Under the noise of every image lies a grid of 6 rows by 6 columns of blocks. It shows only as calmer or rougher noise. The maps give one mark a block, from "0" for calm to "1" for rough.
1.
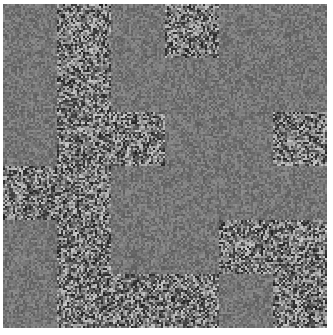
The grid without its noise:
0 1 0 1 0 0
0 1 0 0 0 0
0 1 1 0 0 1
1 1 0 0 0 0
0 1 0 0 1 1
0 1 1 1 0 1
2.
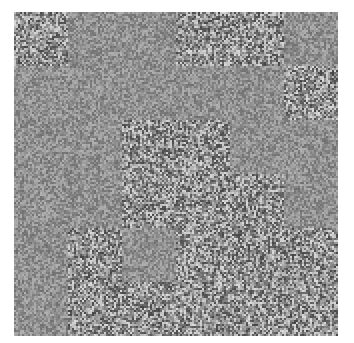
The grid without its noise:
1 0 0 1 1 0
0 0 0 0 0 1
0 0 1 1 0 0
0 0 1 1 1 0
0 1 0 1 1 1
0 1 1 1 1 1
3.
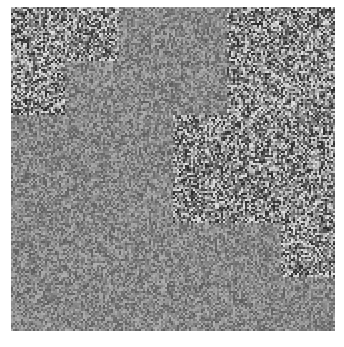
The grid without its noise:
1 1 0 0 1 1
1 0 0 0 1 1
0 0 0 1 1 1
0 0 0 1 1 1
0 0 0 0 0 1
0 0 0 0 0 0
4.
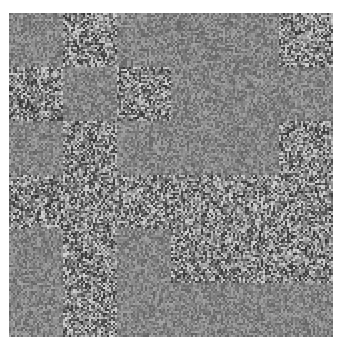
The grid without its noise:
0 1 0 0 0 1
1 0 1 0 0 0
0 1 0 0 0 1
1 1 1 1 1 1
0 1 0 1 1 1
0 1 0 0 0 0
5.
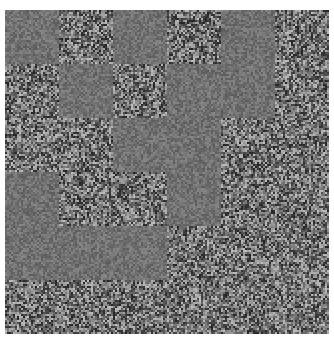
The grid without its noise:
0 1 0 1 0 1
1 0 1 0 0 1
1 1 0 0 1 1
0 1 1 0 1 1
0 0 0 1 1 1
1 1 1 1 1 1
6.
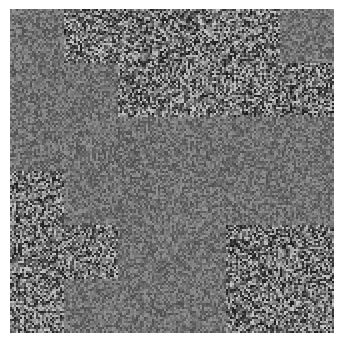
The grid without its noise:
0 1 1 1 1 0
0 0 1 1 1 1
0 0 0 0 0 0
1 0 0 0 0 0
1 1 0 0 1 1
1 0 0 0 1 1
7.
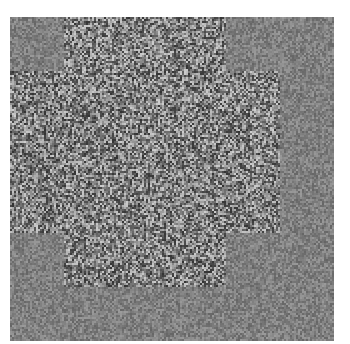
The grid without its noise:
0 1 1 1 0 0
1 1 1 1 1 0
1 1 1 1 1 0
1 1 1 1 1 0
0 1 1 1 0 0
0 0 0 0 0 0
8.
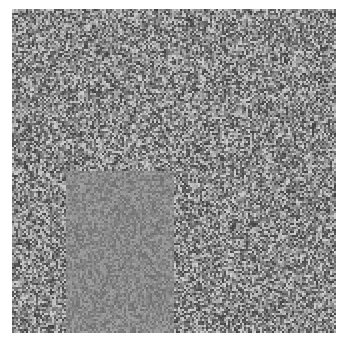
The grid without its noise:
1 1 1 1 1 1
1 1 1 1 1 1
1 1 1 1 1 1
1 0 0 1 1 1
1 0 0 1 1 1
1 0 0 1 1 1
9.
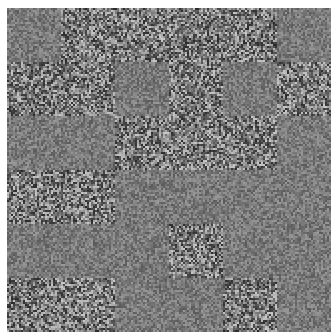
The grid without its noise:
0 1 1 1 1 0
1 1 0 1 0 1
0 0 1 1 1 0
1 1 0 0 0 0
0 0 0 1 0 0
1 1 0 0 1 0
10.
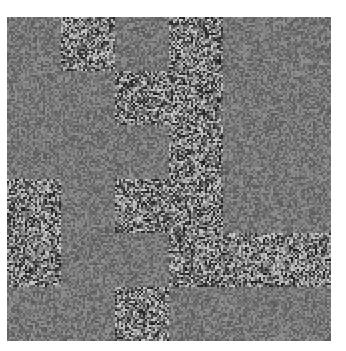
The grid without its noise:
0 1 0 1 0 0
0 0 1 1 0 0
0 0 0 1 0 0
1 0 1 1 0 0
1 0 0 1 1 1
0 0 1 0 0 0
